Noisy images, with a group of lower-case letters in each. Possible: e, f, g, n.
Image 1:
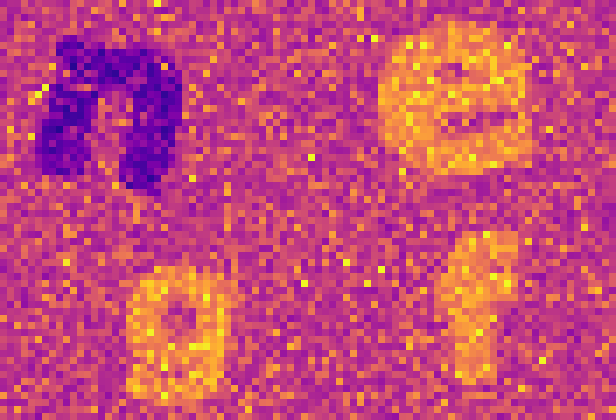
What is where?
top left: dark n; top right: light e; bottom left: light g; bottom right: light f
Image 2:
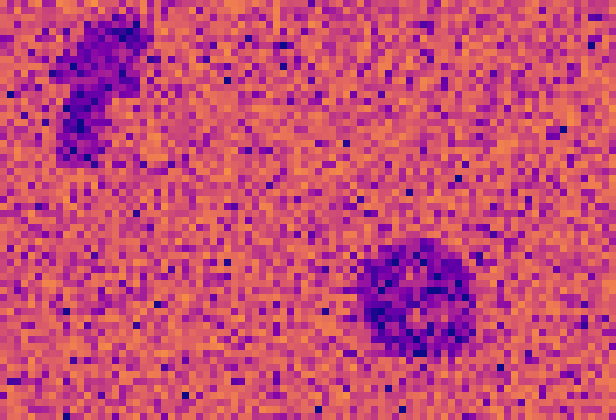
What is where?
top left: dark f; bottom right: dark e
